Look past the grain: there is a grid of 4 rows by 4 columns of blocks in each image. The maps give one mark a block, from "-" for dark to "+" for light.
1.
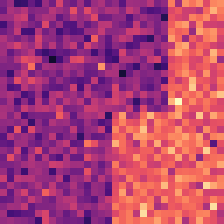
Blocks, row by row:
---+
---+
--++
--++
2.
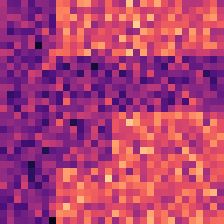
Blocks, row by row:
-+++
----
--++
-+++
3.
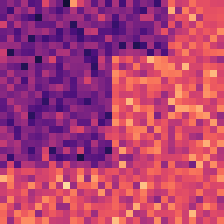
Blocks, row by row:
---+
--++
--++
++++
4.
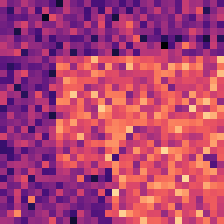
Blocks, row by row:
----
-+++
-+++
--++
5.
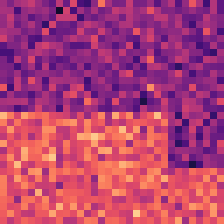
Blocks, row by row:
----
----
+++-
++++
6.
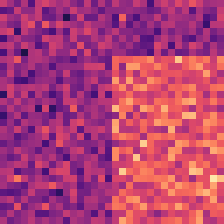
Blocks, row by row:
----
--++
--++
--++
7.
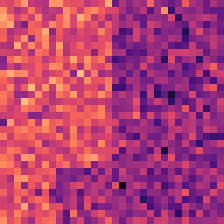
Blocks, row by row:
++--
++--
++--
+---
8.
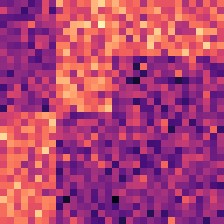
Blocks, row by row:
-+++
-+--
+---
+---
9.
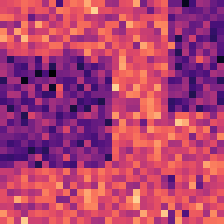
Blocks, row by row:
+++-
--+-
--++
++++
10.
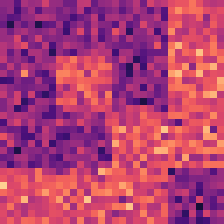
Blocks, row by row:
---+
-+-+
--++
+++-
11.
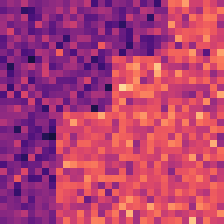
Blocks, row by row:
---+
--++
-+++
-+++
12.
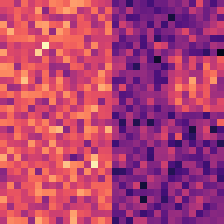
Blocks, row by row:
++--
++-+
++--
++--
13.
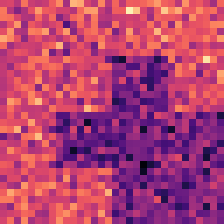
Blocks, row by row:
++++
++-+
+---
++--
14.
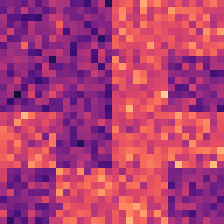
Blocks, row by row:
--++
--+-
+-++
-++-
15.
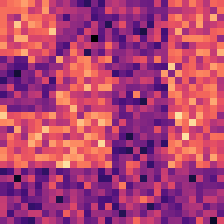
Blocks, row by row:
+--+
-+-+
++-+
----
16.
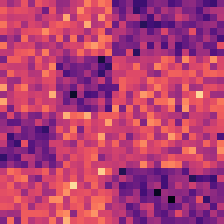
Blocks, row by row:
++--
+-++
-+++
++--
